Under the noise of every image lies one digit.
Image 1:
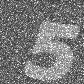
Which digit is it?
5
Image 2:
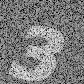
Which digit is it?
3
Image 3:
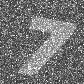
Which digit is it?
7
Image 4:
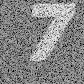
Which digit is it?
7
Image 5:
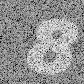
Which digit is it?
8
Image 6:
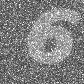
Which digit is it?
6
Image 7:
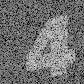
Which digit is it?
4
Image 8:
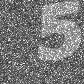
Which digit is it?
5
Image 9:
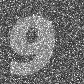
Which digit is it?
9
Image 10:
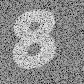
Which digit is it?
8
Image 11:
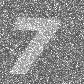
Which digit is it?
7
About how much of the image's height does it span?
two thirds
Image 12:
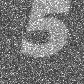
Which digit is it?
5
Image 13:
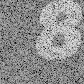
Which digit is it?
8
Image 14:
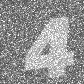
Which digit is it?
4
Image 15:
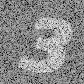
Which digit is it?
3
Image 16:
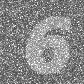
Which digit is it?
6
